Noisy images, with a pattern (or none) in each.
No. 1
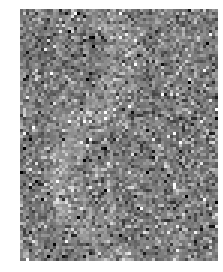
a wavy band
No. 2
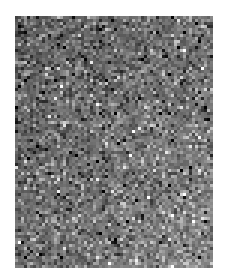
a smooth slope
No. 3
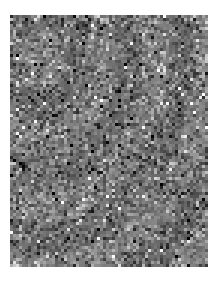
rings round one point
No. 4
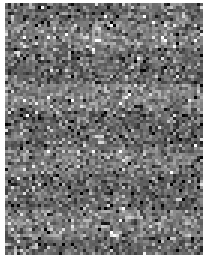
horizontal stripes
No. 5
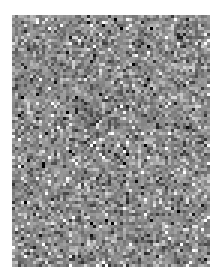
only noise
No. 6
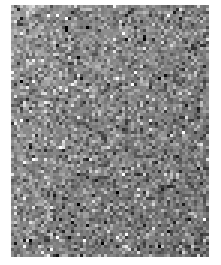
a smooth slope
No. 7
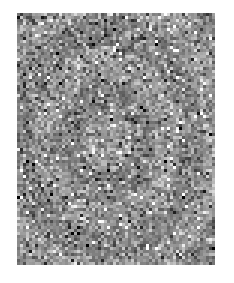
rings round one point
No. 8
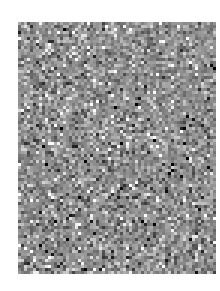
only noise
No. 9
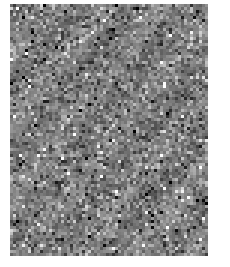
diagonal stripes
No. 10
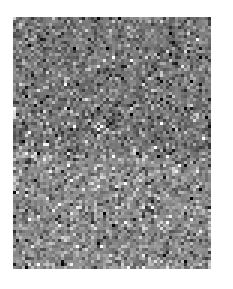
a sharp edge
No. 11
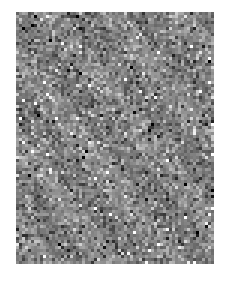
diagonal stripes
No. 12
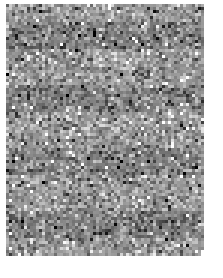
horizontal stripes
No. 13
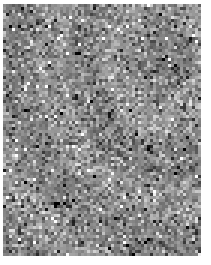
rings round one point
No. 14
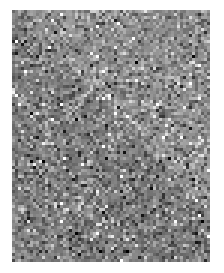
a sharp edge
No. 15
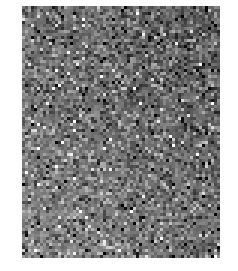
a smooth slope
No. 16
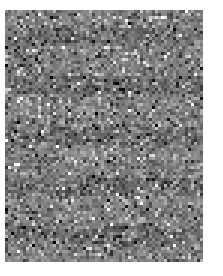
horizontal stripes
